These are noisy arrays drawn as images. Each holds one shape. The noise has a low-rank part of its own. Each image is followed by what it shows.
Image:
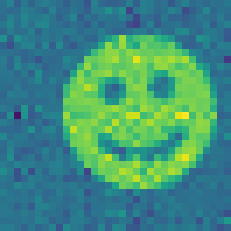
light smiling face
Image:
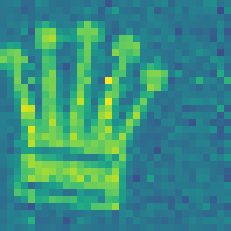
light chess queen
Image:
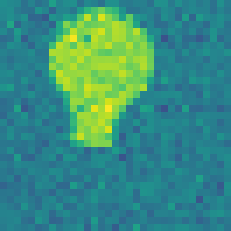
light light bulb
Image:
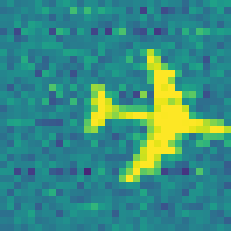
light airplane
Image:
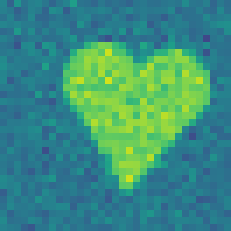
light heart
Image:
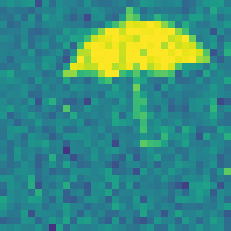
light umbrella
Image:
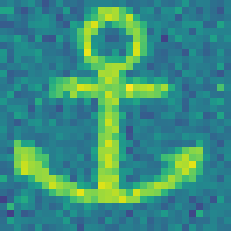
light anchor
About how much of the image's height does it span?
nearly all
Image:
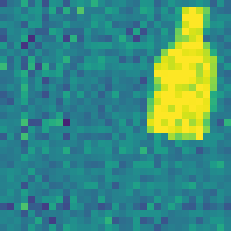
light bottle
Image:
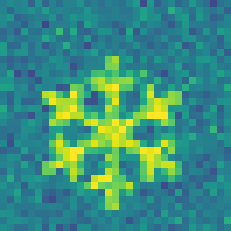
light snowflake
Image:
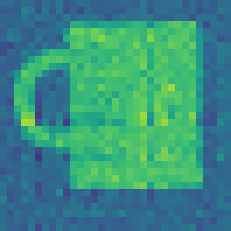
light cup
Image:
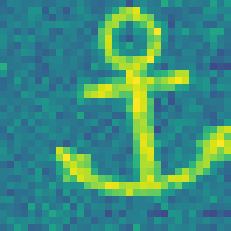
light anchor
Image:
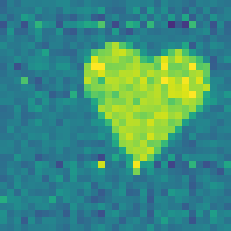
light heart
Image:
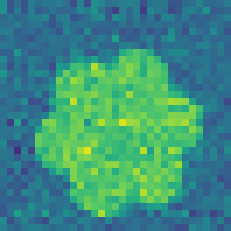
light flower
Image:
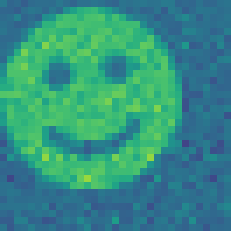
light smiling face
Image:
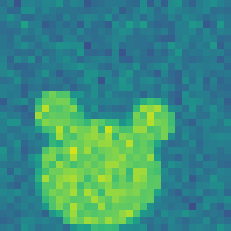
light bear's head
